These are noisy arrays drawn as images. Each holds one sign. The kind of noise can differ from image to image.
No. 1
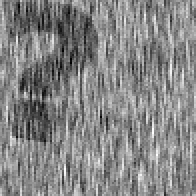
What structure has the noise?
streaked along the columns
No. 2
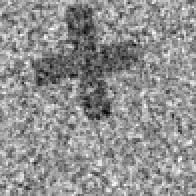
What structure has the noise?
blotchy
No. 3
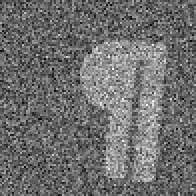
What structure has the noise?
independent entries
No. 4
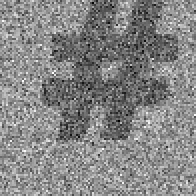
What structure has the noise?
independent entries
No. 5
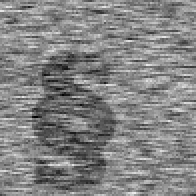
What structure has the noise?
streaked along the rows
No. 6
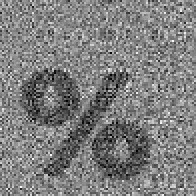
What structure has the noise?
low rank plus noise
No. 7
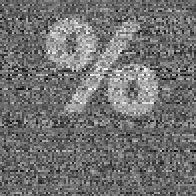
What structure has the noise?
rows of uneven size
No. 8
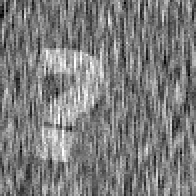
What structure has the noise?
streaked along the columns
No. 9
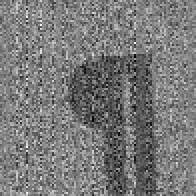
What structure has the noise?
columns of uneven size
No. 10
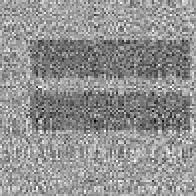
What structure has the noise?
low rank plus noise
